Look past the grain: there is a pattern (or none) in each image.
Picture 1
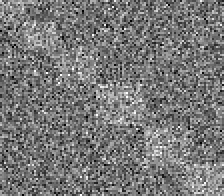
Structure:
blocks along the diagonal
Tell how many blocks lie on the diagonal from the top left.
6
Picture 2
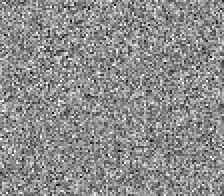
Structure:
only noise
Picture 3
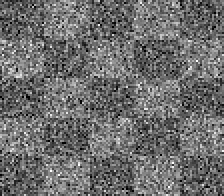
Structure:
a checkerboard
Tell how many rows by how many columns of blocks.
5 by 5
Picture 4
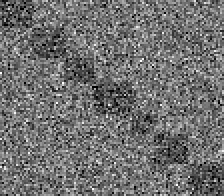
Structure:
blocks along the diagonal
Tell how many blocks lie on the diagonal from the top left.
7
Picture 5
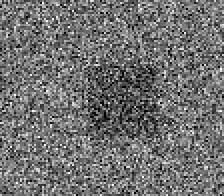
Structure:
one block
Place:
centre
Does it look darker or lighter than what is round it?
darker
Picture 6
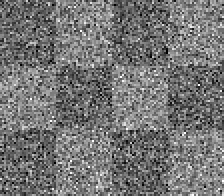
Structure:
a checkerboard
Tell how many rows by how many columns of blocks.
3 by 4
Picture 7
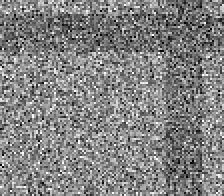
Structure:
bands of rows crossing bands of columns
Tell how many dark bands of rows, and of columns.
1 and 1
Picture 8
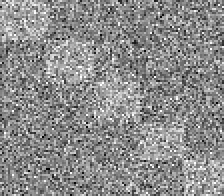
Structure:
blocks along the diagonal
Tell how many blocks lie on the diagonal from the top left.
5
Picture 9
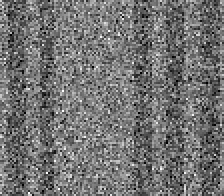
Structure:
bands of columns
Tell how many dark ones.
5
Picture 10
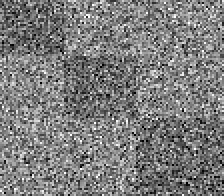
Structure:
blocks along the diagonal
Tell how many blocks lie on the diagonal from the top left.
3
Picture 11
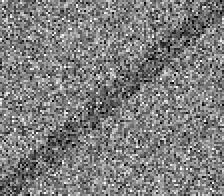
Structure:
a diagonal band
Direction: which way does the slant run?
bottom left to top right
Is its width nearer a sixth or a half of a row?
a sixth
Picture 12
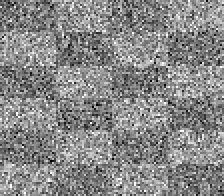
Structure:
a checkerboard
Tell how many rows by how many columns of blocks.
6 by 4
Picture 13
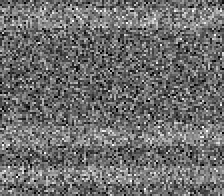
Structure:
bands of rows
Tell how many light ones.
3
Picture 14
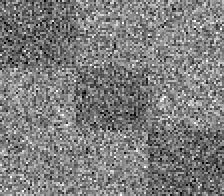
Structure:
blocks along the diagonal
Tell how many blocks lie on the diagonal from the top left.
3
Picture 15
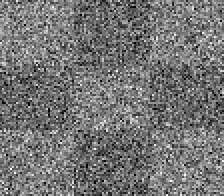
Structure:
a checkerboard
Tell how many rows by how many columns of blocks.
3 by 3
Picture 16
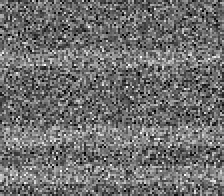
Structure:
bands of rows
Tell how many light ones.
3
